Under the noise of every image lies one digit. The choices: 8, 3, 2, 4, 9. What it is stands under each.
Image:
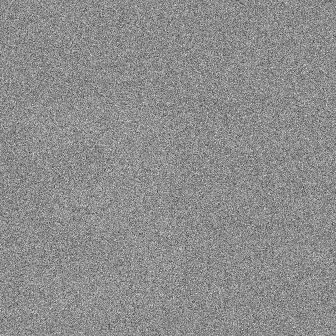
3
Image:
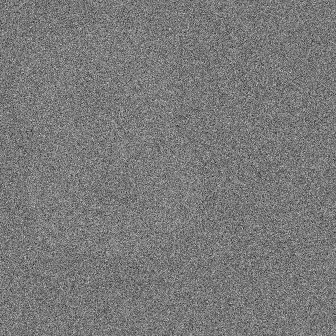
8
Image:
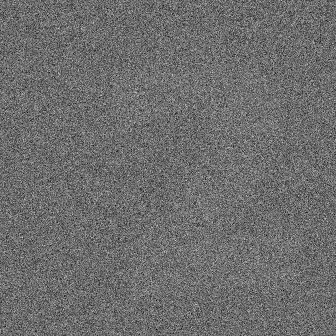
2
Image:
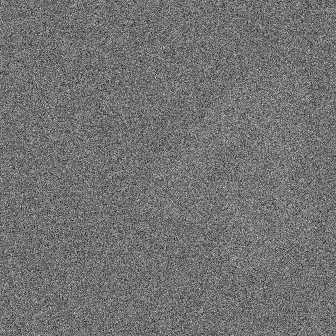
4
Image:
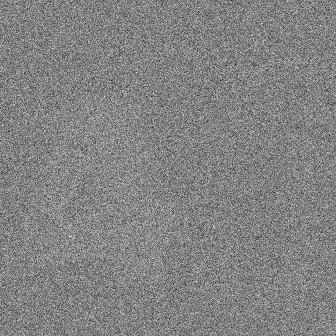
4
